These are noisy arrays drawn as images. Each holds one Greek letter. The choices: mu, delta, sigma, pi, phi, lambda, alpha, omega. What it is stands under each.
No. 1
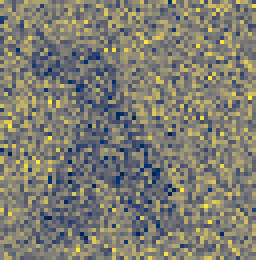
dark lambda
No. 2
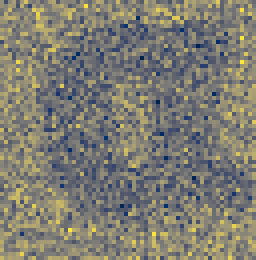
dark alpha
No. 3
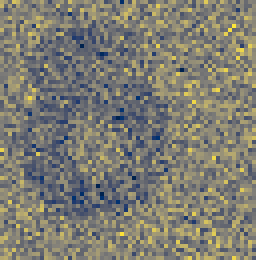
dark delta
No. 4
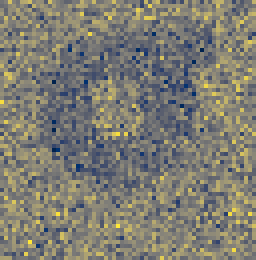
dark sigma
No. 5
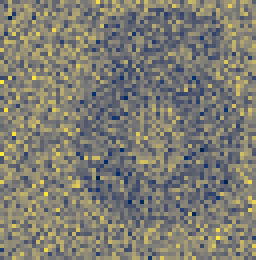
dark delta
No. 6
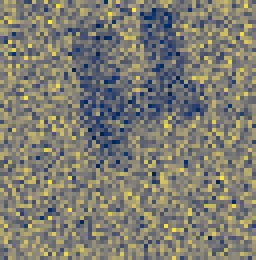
dark mu
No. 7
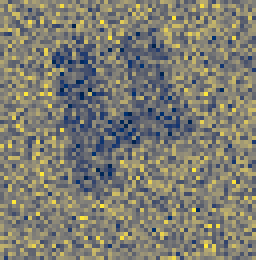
dark mu
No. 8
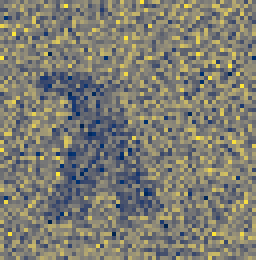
dark lambda
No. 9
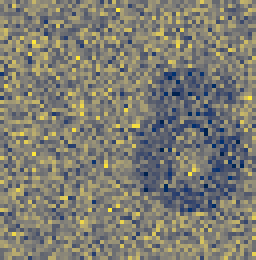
dark delta
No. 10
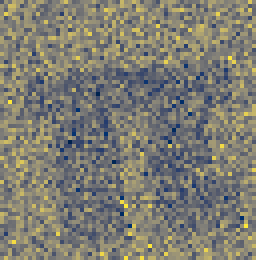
dark pi
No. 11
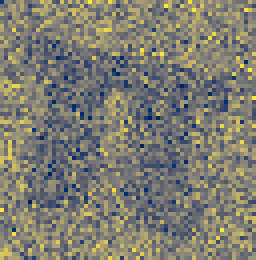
dark pi
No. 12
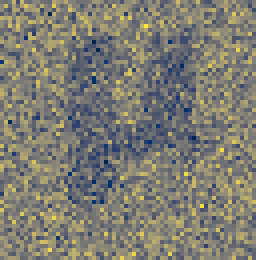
dark mu
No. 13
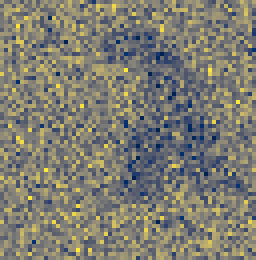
dark lambda
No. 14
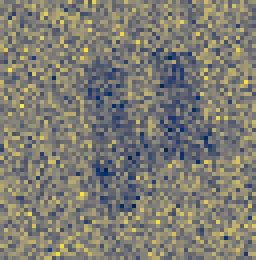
dark mu
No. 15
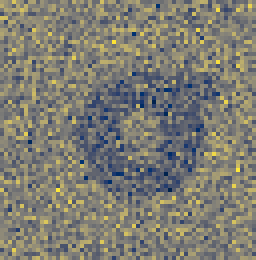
dark sigma
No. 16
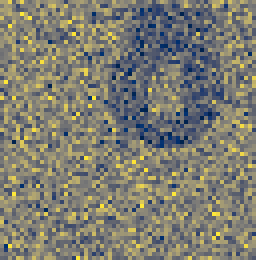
dark delta
